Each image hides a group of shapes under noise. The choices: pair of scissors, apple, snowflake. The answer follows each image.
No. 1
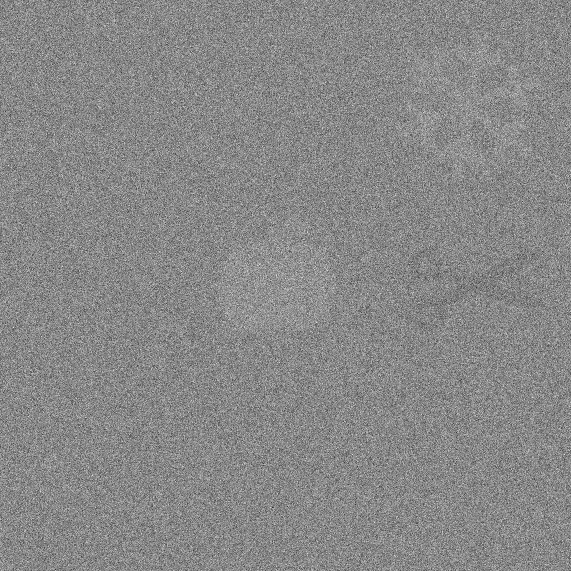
top right: light snowflake; centre: light apple; middle right: dark pair of scissors
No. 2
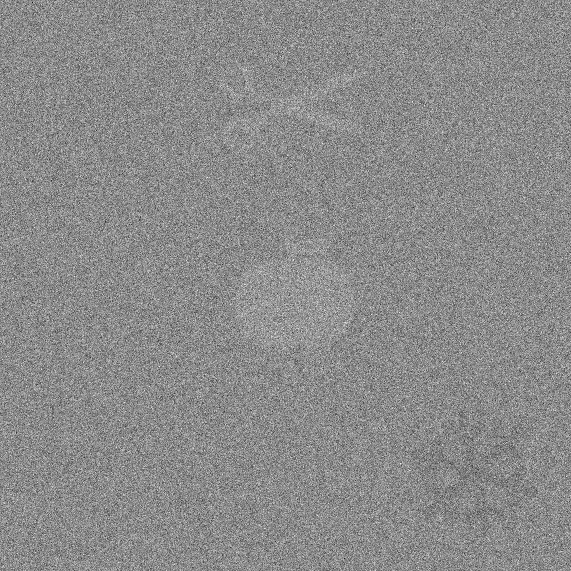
top middle: light pair of scissors; centre: light apple; bottom right: dark snowflake
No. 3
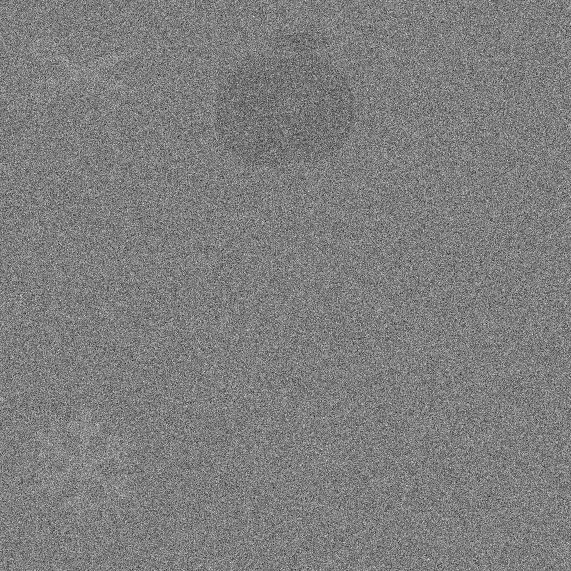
top left: light pair of scissors; top middle: dark apple; bottom left: light snowflake
